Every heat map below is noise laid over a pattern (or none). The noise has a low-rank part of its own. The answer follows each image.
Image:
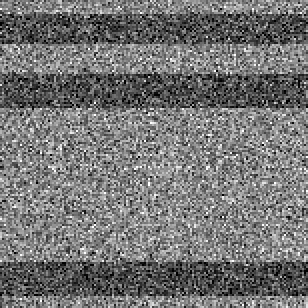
bands of rows
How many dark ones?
3
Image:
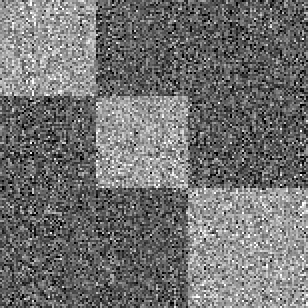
blocks along the diagonal
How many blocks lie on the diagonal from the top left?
3
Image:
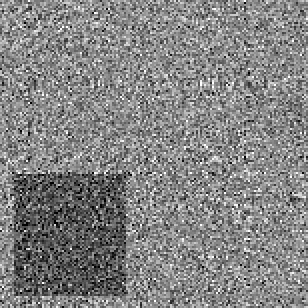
one block
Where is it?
bottom left
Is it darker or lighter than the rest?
darker
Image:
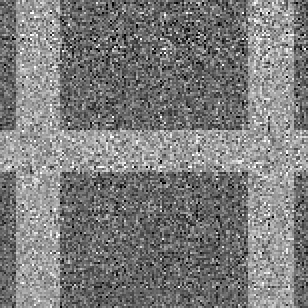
bands of rows crossing bands of columns
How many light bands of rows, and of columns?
1 and 2
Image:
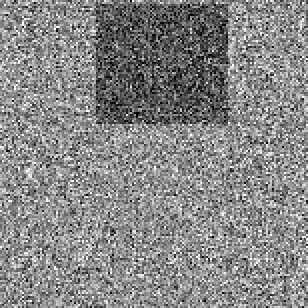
one block
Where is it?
top middle
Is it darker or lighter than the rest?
darker
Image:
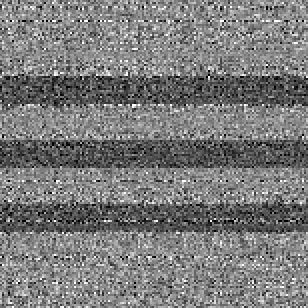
bands of rows
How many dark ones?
3
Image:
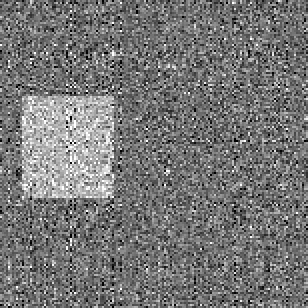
one block
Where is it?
middle left
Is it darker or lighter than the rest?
lighter
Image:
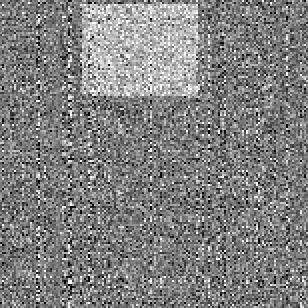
one block
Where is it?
top middle
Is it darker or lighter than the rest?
lighter
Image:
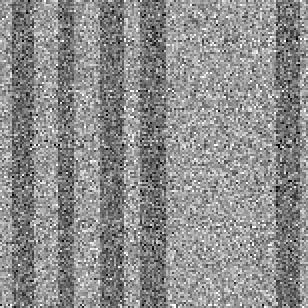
bands of columns
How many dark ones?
5
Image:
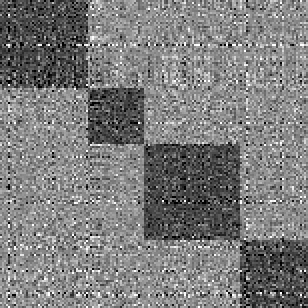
blocks along the diagonal
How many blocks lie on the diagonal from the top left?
4
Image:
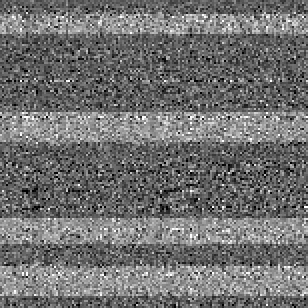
bands of rows
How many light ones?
4
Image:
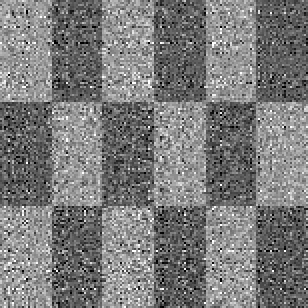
a checkerboard
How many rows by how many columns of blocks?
3 by 6
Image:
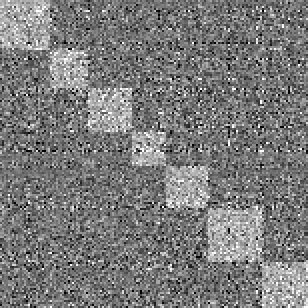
blocks along the diagonal
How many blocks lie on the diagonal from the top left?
7
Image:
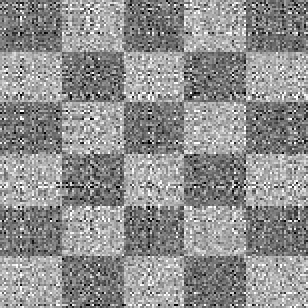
a checkerboard
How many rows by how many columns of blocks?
6 by 5
